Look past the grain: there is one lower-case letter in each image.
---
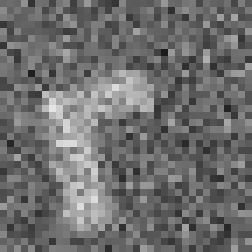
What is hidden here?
light r
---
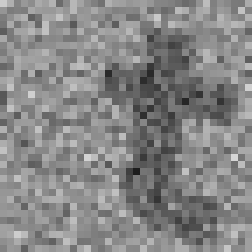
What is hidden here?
dark t
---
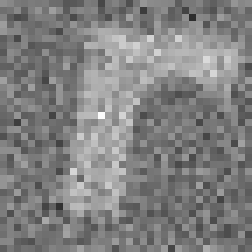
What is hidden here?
light r
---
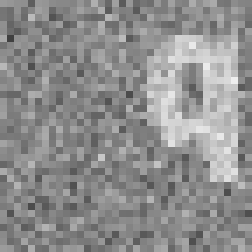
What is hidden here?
light q
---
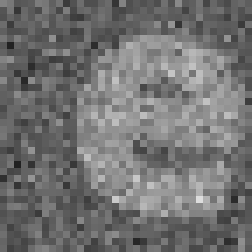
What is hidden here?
light e
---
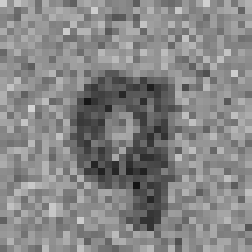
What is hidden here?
dark q
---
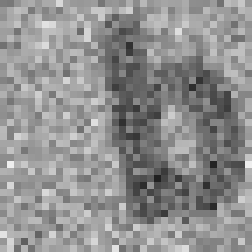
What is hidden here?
dark b
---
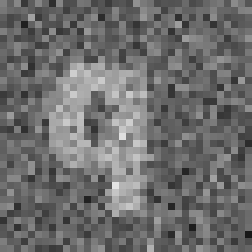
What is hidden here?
light q
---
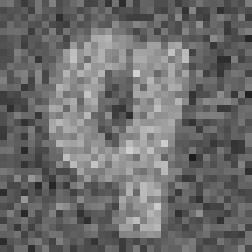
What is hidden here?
light q
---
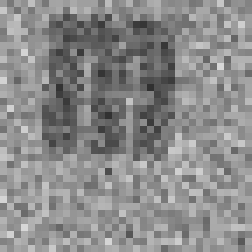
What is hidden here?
dark m
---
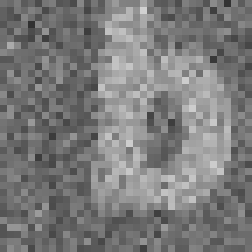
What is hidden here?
light b
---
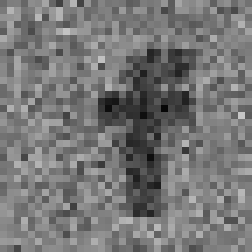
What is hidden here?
dark f
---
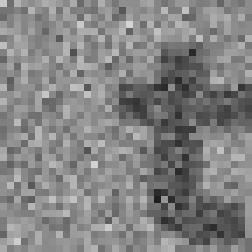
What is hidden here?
dark t
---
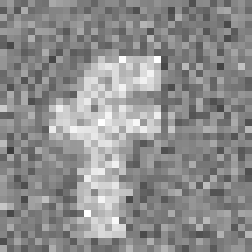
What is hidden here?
light f
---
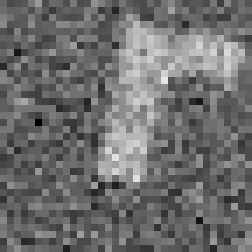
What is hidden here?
light r
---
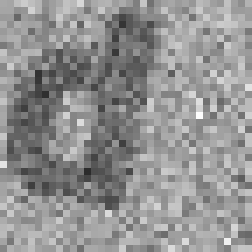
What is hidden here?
dark d
